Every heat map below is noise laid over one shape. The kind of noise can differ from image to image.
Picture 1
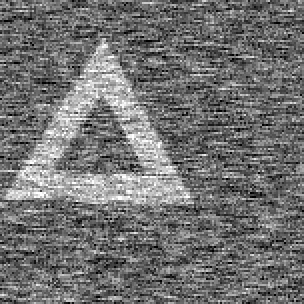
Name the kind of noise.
streaked along the rows
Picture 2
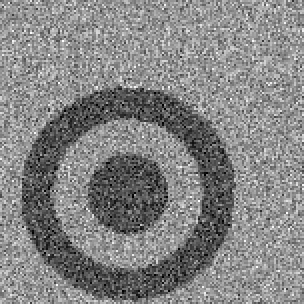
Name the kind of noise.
low rank plus noise
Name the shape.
bullseye
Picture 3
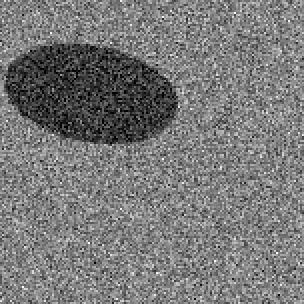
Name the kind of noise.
independent entries
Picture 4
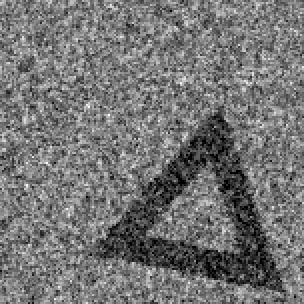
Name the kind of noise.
blotchy
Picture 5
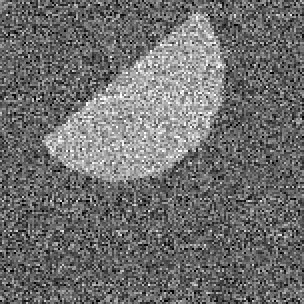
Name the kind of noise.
rows of uneven size
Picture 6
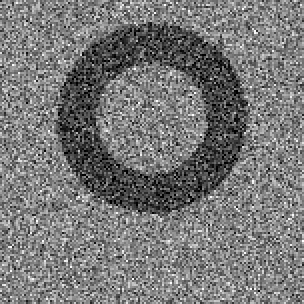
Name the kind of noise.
independent entries
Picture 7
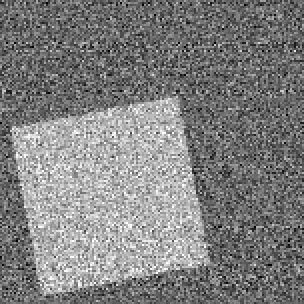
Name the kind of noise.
rows of uneven size
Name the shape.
square
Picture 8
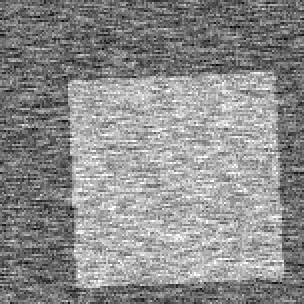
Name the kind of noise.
streaked along the rows
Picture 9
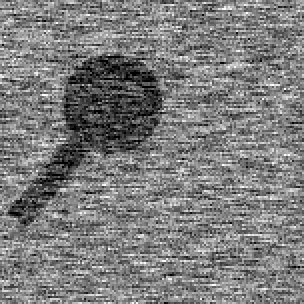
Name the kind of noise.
streaked along the rows
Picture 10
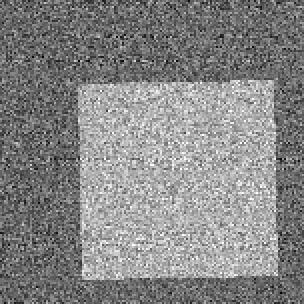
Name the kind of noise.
rows of uneven size
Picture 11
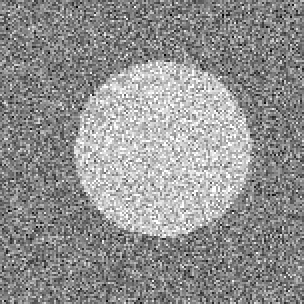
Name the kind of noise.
low rank plus noise
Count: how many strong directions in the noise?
one
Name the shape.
disc
